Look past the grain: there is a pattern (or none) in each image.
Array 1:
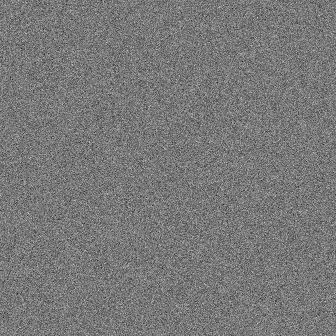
only noise
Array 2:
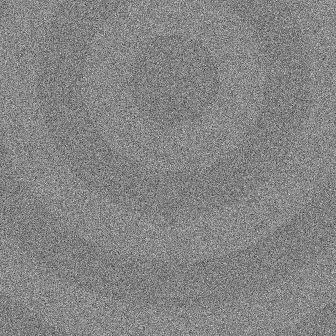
rings round one point
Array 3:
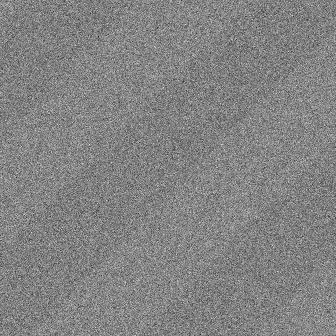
diagonal stripes
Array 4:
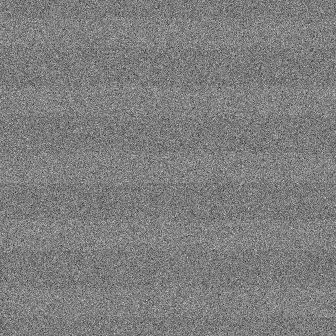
horizontal stripes
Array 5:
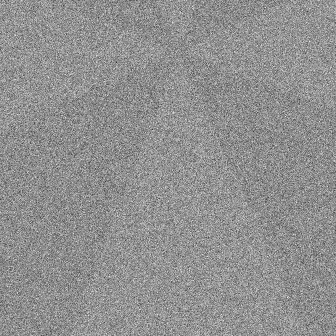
spokes from one point
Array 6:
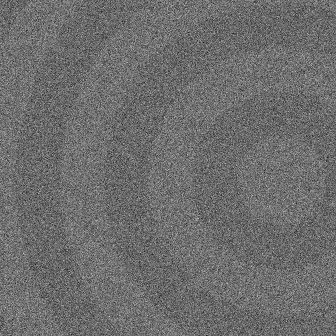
rings round one point
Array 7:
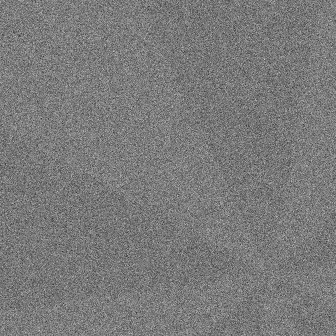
spokes from one point
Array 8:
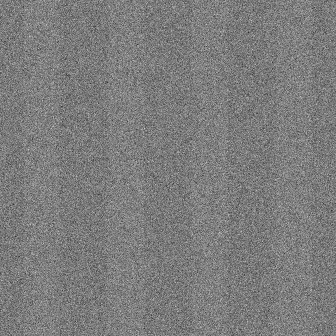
vertical stripes
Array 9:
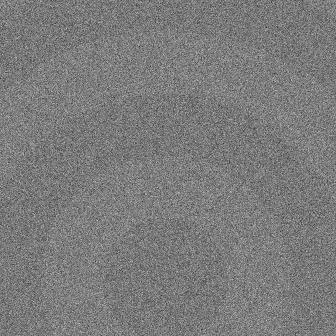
rings round one point
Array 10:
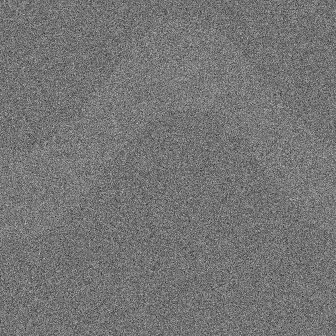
a wavy band
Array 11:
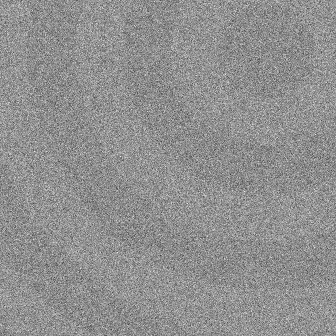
rings round one point
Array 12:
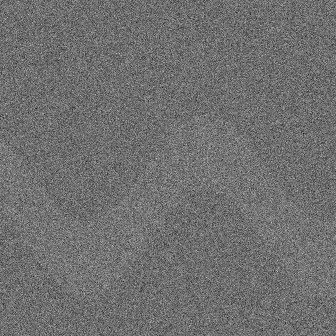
a wavy band
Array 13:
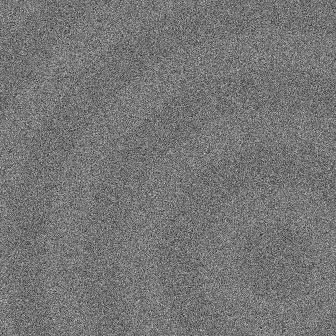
rings round one point
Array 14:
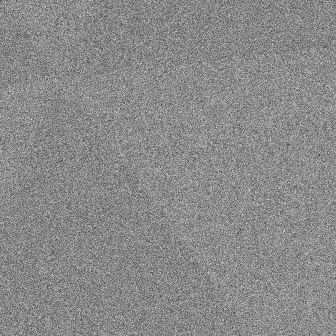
spokes from one point
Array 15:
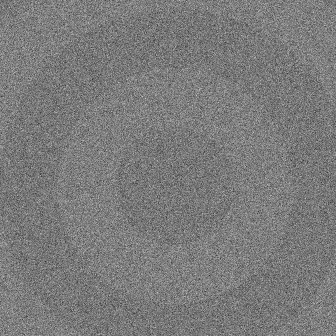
rings round one point
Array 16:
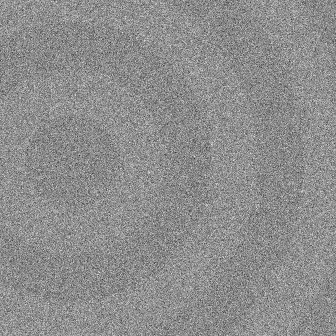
rings round one point
